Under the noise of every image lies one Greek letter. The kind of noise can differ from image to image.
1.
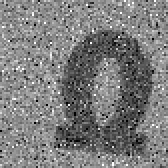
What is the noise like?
heavy tails
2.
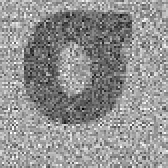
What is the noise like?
low rank plus noise
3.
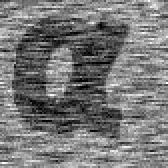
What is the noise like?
streaked along the rows
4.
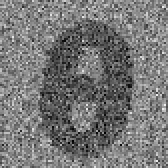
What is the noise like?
low rank plus noise
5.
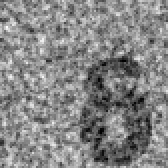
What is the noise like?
blotchy
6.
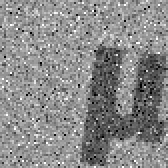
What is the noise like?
heavy tails
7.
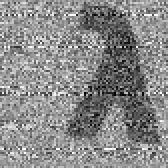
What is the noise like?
rows of uneven size
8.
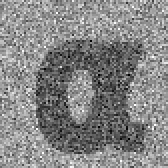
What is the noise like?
independent entries
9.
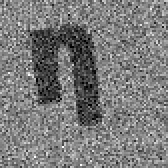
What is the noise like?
independent entries
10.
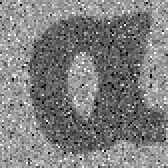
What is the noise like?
heavy tails
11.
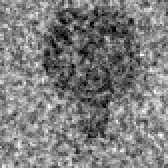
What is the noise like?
blotchy
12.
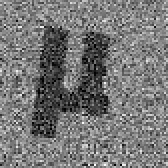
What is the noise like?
low rank plus noise
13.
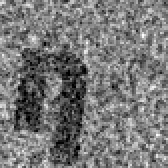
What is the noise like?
blotchy
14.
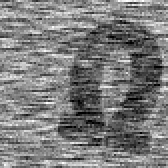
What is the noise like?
streaked along the rows
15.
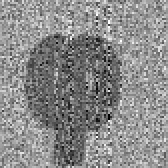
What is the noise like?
columns of uneven size
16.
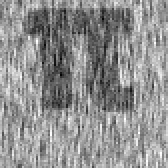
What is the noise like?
streaked along the columns
